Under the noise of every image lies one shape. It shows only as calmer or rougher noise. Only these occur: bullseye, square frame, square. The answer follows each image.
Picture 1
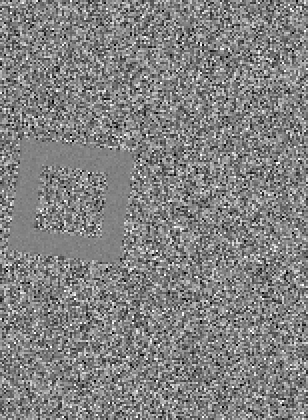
calm square frame, middle left
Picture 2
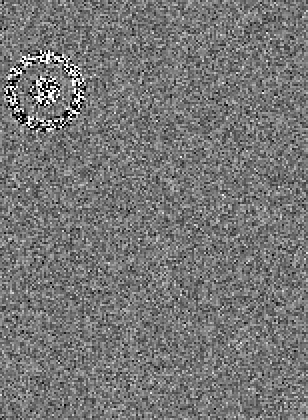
rough bullseye, top left
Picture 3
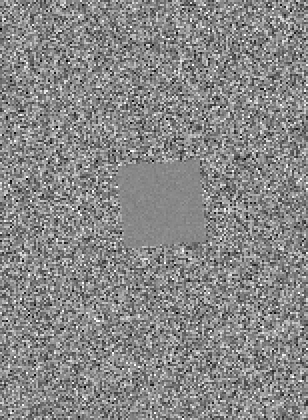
calm square, centre
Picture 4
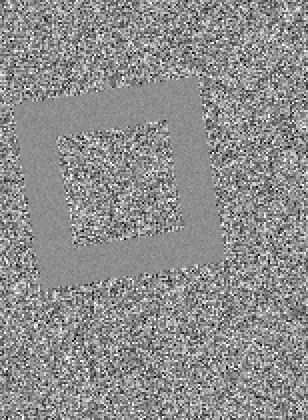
calm square frame
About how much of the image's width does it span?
two thirds
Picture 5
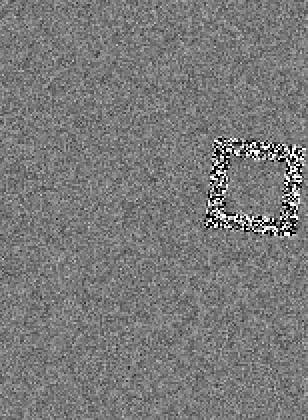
rough square frame, middle right
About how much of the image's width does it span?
a third
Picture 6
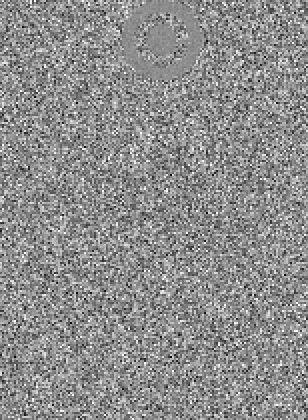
calm bullseye, top middle
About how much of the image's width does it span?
a quarter
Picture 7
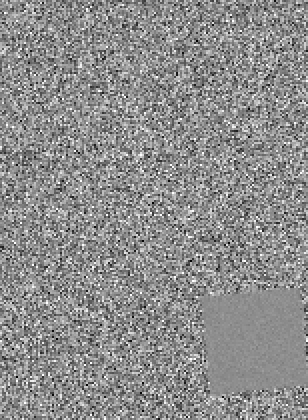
calm square, bottom right
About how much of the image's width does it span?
a third
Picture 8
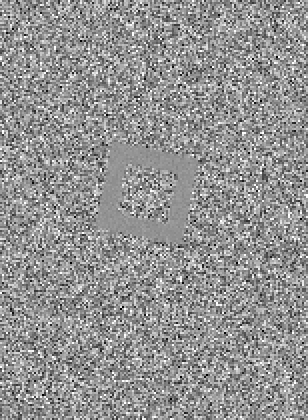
calm square frame, centre
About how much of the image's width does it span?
a third
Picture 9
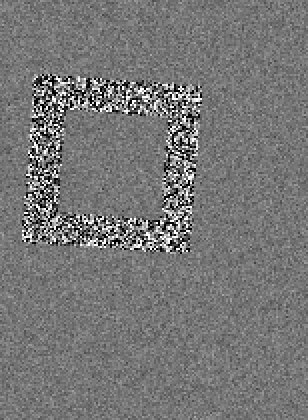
rough square frame
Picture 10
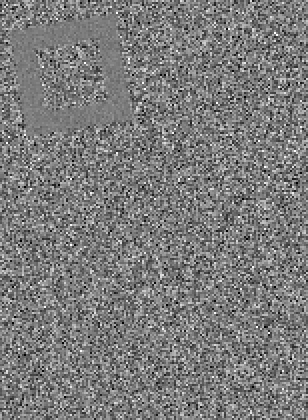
calm square frame, top left
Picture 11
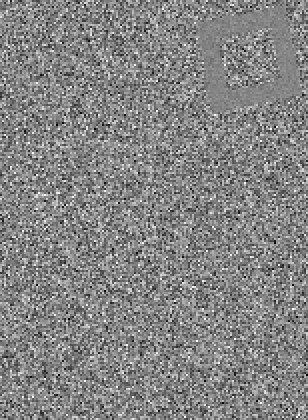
calm square frame, top right
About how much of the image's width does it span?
a third
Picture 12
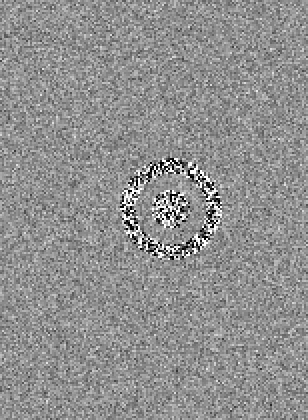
rough bullseye, centre
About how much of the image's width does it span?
a third
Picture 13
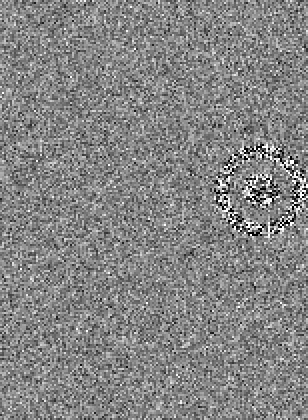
rough bullseye, middle right
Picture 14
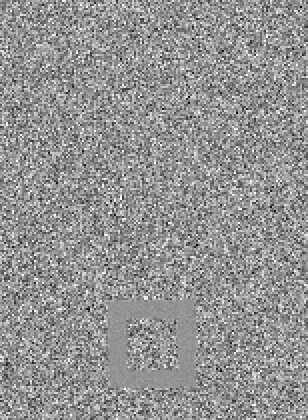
calm square frame, bottom middle
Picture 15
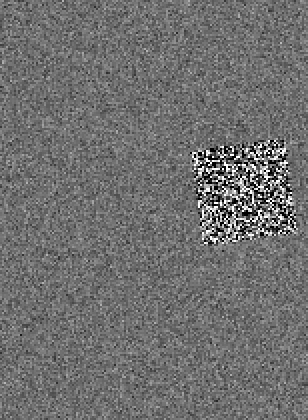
rough square, middle right
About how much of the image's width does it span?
a third
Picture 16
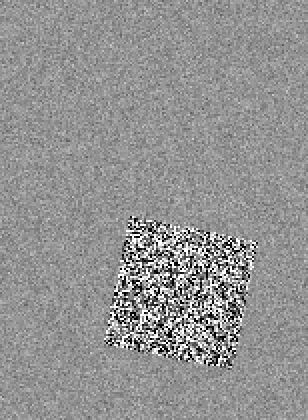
rough square
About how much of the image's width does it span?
half
